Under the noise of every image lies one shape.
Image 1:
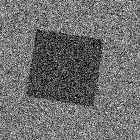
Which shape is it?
square
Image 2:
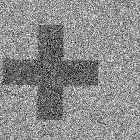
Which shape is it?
cross
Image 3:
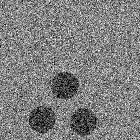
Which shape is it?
three dots
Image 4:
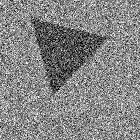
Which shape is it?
triangle
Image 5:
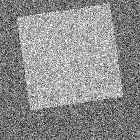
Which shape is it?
square
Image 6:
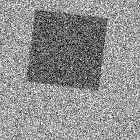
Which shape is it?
square
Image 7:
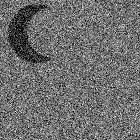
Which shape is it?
crescent
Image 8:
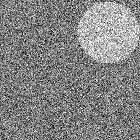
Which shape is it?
disc
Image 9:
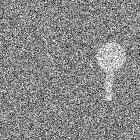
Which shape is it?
lollipop
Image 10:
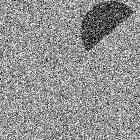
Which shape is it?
half disc
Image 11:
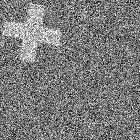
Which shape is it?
cross
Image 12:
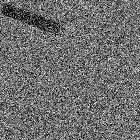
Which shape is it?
bar
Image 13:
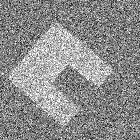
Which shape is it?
square with a notch
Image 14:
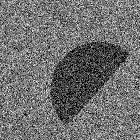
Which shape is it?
half disc
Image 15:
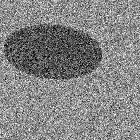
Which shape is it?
ellipse
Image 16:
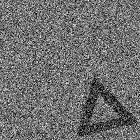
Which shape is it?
triangle frame
